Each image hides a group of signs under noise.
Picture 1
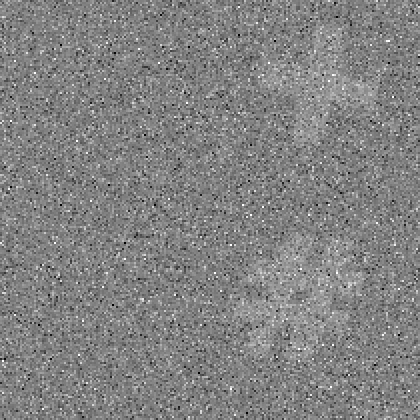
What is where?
top right: plus sign; bottom right: hash sign
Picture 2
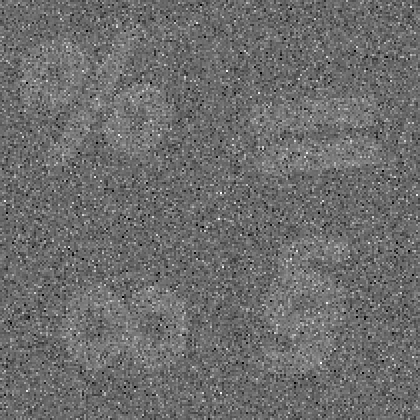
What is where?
top left: percent sign; top right: equals sign; bottom left: infinity sign; bottom right: section sign
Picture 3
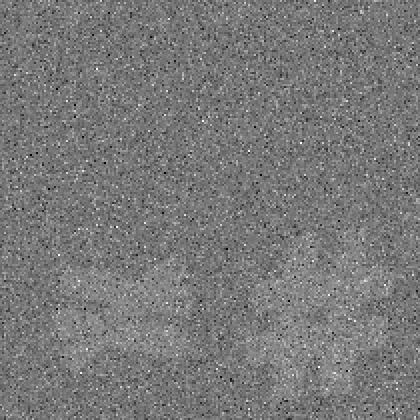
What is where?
bottom left: not-equal sign; bottom right: hash sign
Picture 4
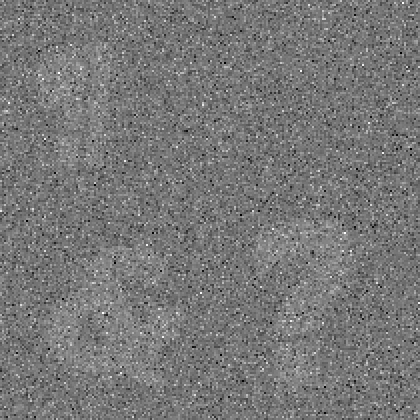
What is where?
top left: pilcrow; bottom left: ampersand; bottom right: question mark
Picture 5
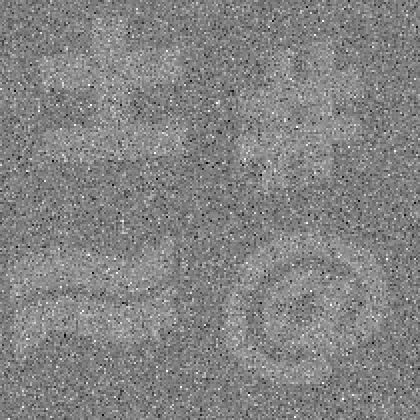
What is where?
top left: plus-minus sign; top right: hash sign; bottom left: approximately sign; bottom right: at sign
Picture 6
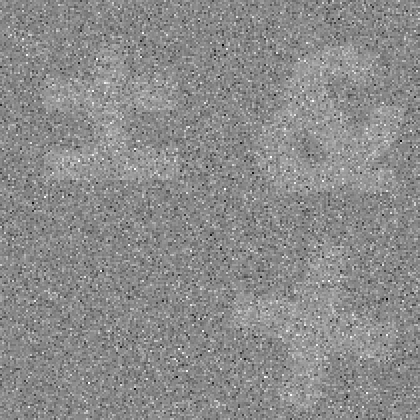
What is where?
top left: plus-minus sign; top right: ampersand; bottom right: plus sign
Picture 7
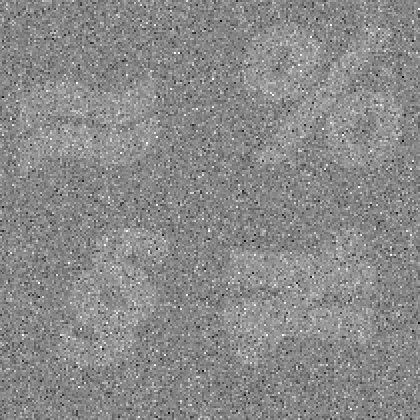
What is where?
top left: approximately sign; top right: percent sign; bottom left: section sign; bottom right: not-equal sign
